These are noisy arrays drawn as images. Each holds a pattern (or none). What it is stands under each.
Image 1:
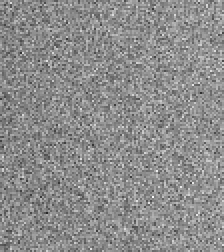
a smooth slope
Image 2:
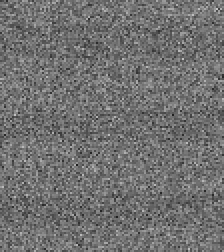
horizontal stripes
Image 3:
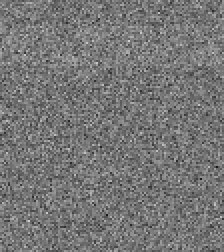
one horizontal stripe
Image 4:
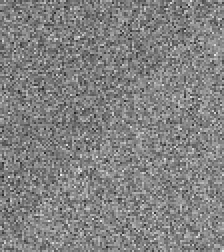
a sharp edge
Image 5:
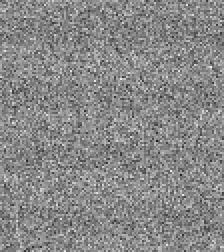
horizontal stripes
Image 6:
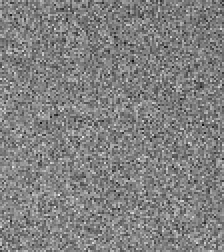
a smooth slope
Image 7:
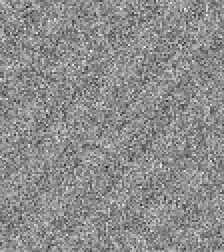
diagonal stripes
